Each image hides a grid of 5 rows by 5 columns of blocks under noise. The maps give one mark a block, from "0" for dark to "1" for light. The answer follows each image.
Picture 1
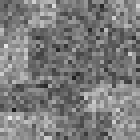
0 1 0 0 1
1 0 0 0 0
1 0 0 0 0
0 0 0 1 1
1 1 0 0 1
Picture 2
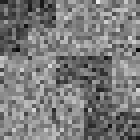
0 0 1 1 1
0 1 1 1 1
1 1 0 0 1
1 1 1 0 1
1 1 1 0 0
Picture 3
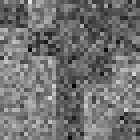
0 1 0 0 0
1 0 0 0 0
1 1 0 0 1
1 1 0 1 1
1 1 0 1 0
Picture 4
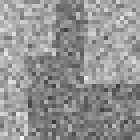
1 1 0 1 1
1 1 0 1 1
1 0 0 1 1
1 0 0 0 0
1 0 0 0 0
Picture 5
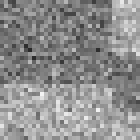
0 0 0 0 1
0 0 0 0 1
0 0 0 0 0
1 1 1 1 0
1 1 1 1 1
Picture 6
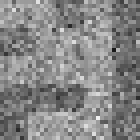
1 1 0 1 0
0 1 1 1 0
1 1 1 1 0
0 0 0 1 0
0 1 1 1 0
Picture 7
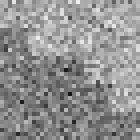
1 1 1 1 1
0 1 1 1 1
0 0 0 1 1
0 0 0 0 1
0 0 0 0 0
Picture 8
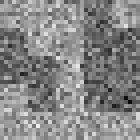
1 1 1 0 1
0 1 1 0 0
0 0 1 0 0
1 0 1 0 0
1 1 1 1 1
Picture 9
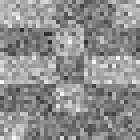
1 1 0 0 1
0 0 1 0 0
1 1 0 1 1
0 0 1 0 0
1 0 0 0 0
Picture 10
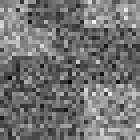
1 0 0 1 1
1 1 0 0 0
0 0 0 0 0
0 0 0 1 1
0 0 0 1 1
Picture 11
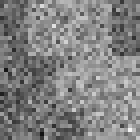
0 1 1 1 0
0 1 1 1 0
0 0 1 1 1
0 0 1 1 1
0 0 0 1 1
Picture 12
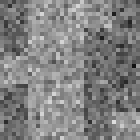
0 1 1 1 0
0 1 1 0 0
1 1 1 0 0
0 1 1 0 0
0 1 1 0 1
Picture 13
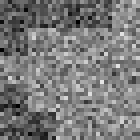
0 0 0 0 1
0 1 1 1 1
1 1 1 1 1
0 1 1 1 1
0 0 1 1 1
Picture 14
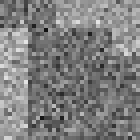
0 0 1 1 1
1 0 0 0 1
1 0 0 0 0
1 0 0 0 0
1 0 0 0 0
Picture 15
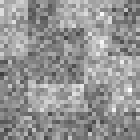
1 0 1 1 0
1 0 0 1 0
0 0 0 1 1
0 1 1 0 1
0 0 0 0 0
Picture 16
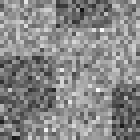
1 1 0 0 1
1 1 1 1 1
0 0 1 1 1
0 0 1 1 0
0 1 1 1 0
